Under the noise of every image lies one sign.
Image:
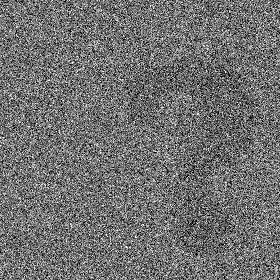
dark question mark
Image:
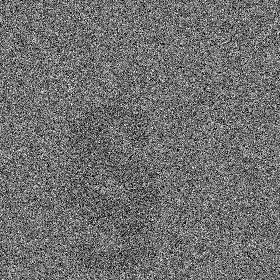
dark section sign
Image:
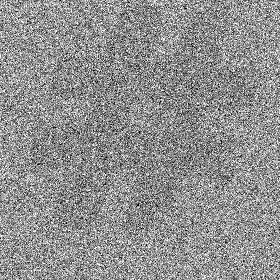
dark hash sign
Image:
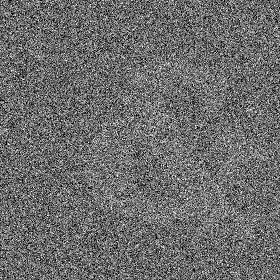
light ampersand
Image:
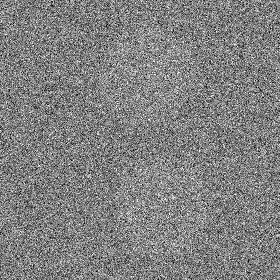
light colon
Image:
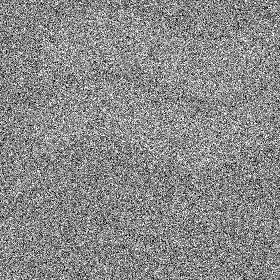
light approximately sign
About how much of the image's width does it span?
nearly all
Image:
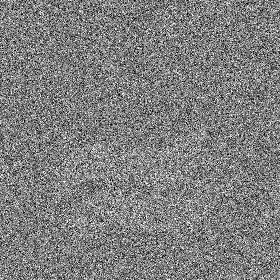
light approximately sign
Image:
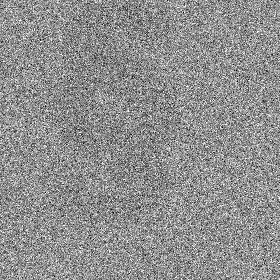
dark section sign
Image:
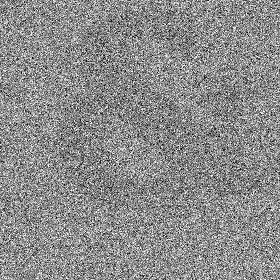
dark ampersand
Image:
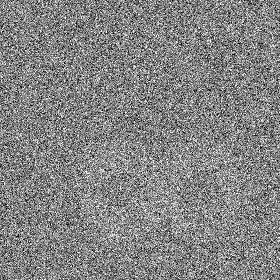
light infinity sign
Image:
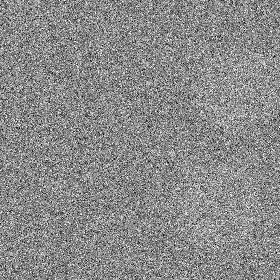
light colon
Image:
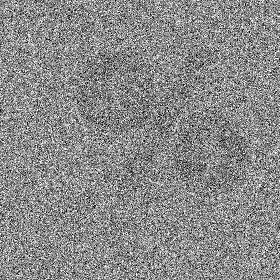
dark percent sign
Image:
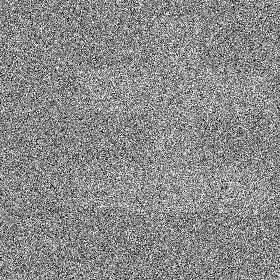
light plus-minus sign
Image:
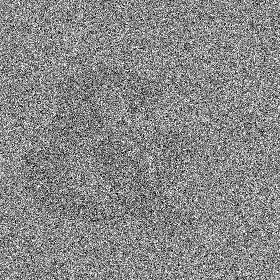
dark ampersand
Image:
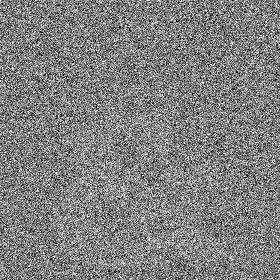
light ampersand
